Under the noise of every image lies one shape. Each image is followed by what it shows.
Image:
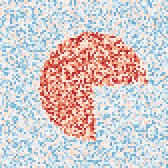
red disc with a wedge cut out
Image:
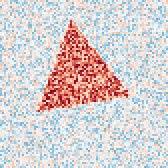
red triangle
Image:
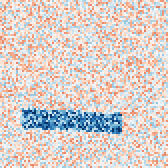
blue bar
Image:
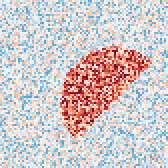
red half disc
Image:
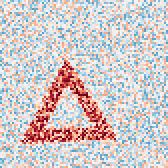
red triangle frame
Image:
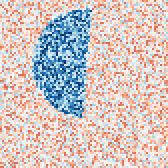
blue half disc
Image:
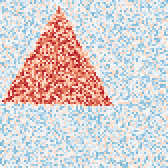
red triangle
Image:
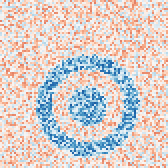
blue bullseye
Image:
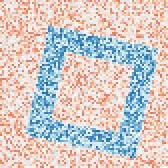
blue square frame
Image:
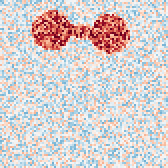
red dumbbell
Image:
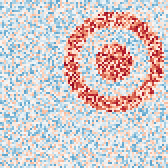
red bullseye
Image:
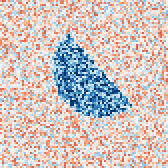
blue half disc
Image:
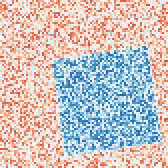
blue square
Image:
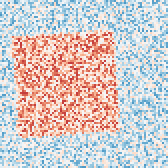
red square
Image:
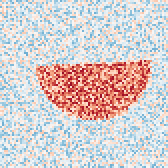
red half disc
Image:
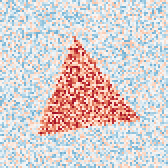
red triangle
